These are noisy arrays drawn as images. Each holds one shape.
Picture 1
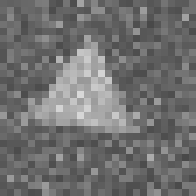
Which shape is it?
triangle
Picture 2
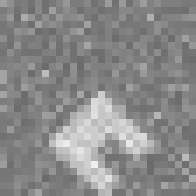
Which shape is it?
square with a notch
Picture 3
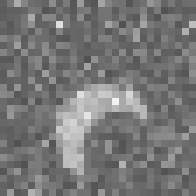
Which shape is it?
crescent
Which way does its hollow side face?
down and right
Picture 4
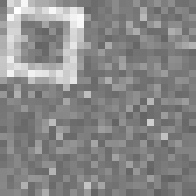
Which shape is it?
square frame
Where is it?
top left
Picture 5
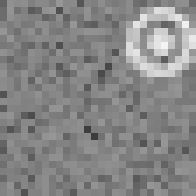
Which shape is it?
bullseye
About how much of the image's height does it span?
a third
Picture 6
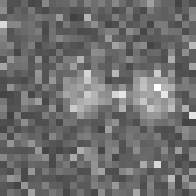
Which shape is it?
dumbbell
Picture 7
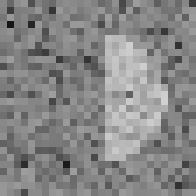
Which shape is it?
half disc
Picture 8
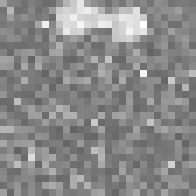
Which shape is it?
dumbbell
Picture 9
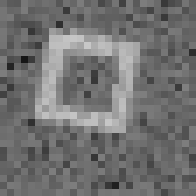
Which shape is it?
square frame
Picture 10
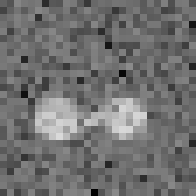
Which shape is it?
dumbbell
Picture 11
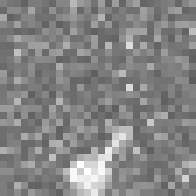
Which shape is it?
lollipop
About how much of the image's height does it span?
a third
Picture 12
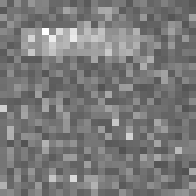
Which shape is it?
bar
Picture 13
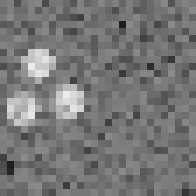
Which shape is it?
three dots
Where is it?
middle left
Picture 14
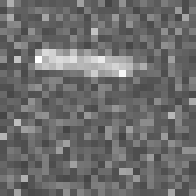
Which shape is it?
bar
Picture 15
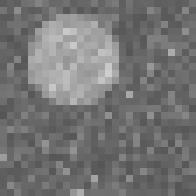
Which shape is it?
disc
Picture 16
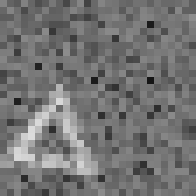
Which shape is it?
triangle frame
